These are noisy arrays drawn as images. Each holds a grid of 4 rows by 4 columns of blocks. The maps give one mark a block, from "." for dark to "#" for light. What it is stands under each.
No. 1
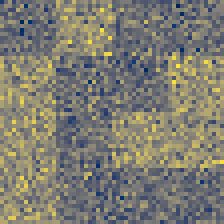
.#..
#..#
#.##
#...
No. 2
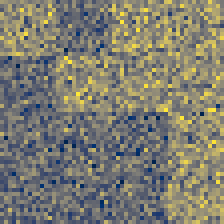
#.##
.###
...#
...#
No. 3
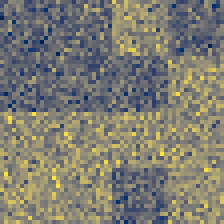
..#.
...#
####
##.#
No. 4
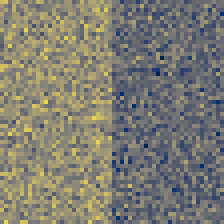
##..
##..
##..
##..
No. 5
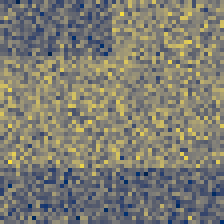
..##
####
####
....
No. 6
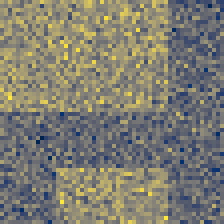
###.
###.
....
.##.
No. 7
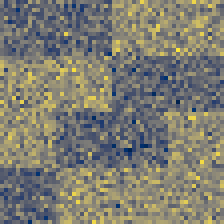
..##
##..
#..#
.###
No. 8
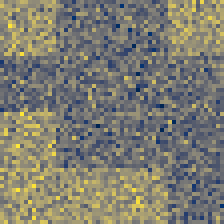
#..#
....
#...
###.
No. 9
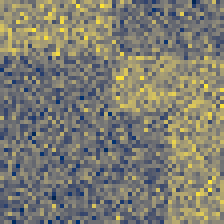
##..
..##
...#
...#
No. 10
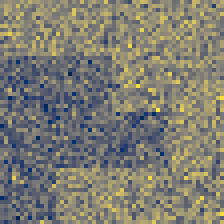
####
..##
...#
.###
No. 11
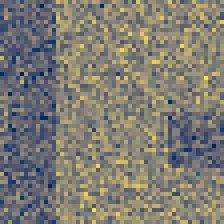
.###
.###
.##.
.###
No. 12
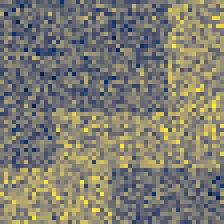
...#
...#
.###
##..
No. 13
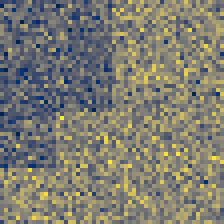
..##
..##
.###
####
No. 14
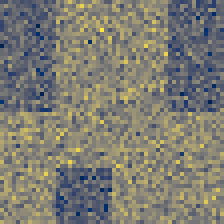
.##.
.##.
####
#.##
